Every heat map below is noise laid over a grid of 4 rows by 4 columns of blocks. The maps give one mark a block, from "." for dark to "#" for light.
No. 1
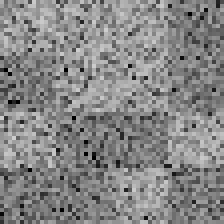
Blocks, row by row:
# # # .
. # # .
# . . #
. . # .
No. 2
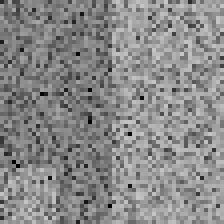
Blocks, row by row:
. . # #
. . # #
. . # #
# . # #
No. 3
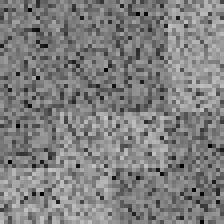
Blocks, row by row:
. . . #
. . . #
. # # .
# # . .
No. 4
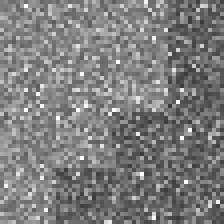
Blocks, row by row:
# # # .
# # # .
# # . .
# . . .
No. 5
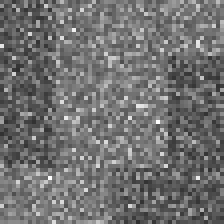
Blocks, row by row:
. # # #
. # # .
. # # .
# # . .
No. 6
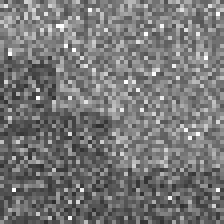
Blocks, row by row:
# # # #
. # # #
. . # #
. . . .
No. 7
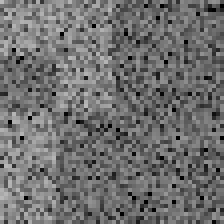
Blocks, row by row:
# # . .
. # . .
# . . .
# . . .
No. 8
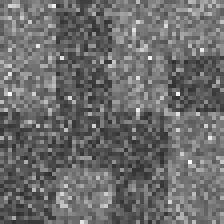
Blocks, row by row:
# . # #
# . # .
. . . #
. # . #
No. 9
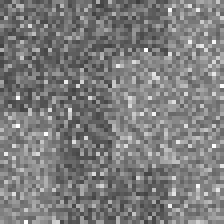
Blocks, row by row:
. . . #
. . # #
# . # #
# . . #
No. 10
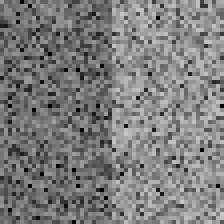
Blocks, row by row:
. . # #
. . # #
. . # #
. . # #
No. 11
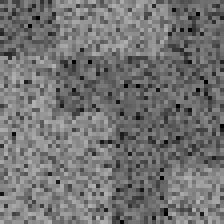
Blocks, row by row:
. # # .
# . . .
# # . .
# # . #
